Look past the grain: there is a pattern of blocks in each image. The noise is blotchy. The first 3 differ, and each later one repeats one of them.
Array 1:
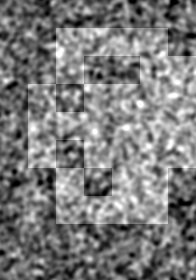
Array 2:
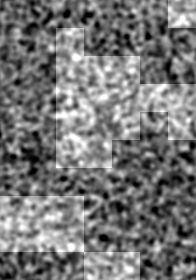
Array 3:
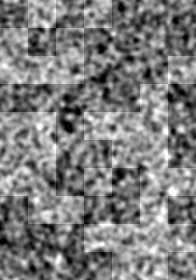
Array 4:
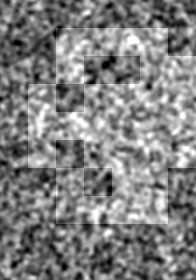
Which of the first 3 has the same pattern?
1
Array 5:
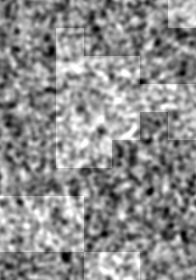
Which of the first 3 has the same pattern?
2
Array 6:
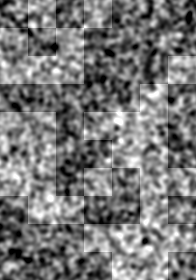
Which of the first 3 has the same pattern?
3
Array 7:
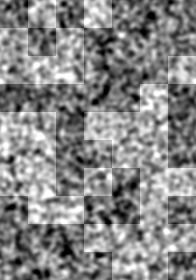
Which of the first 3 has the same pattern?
3
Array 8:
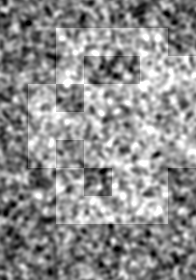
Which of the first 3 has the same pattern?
1
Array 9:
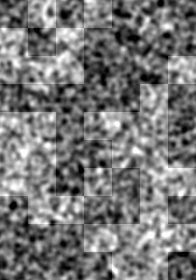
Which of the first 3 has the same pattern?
3
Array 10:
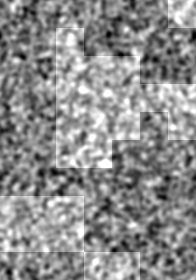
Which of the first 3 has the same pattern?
2
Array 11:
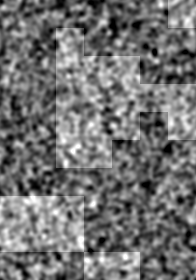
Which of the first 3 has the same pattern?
2
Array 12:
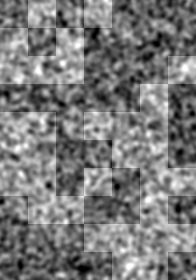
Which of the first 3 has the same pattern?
3
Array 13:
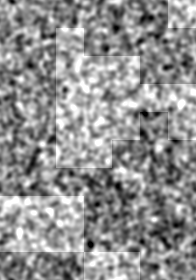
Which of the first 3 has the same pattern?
2
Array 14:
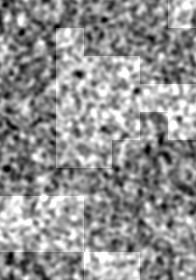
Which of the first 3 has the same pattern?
2
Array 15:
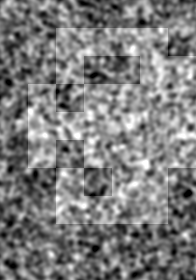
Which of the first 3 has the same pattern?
1
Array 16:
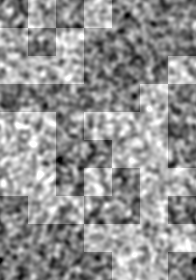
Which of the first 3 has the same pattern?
3
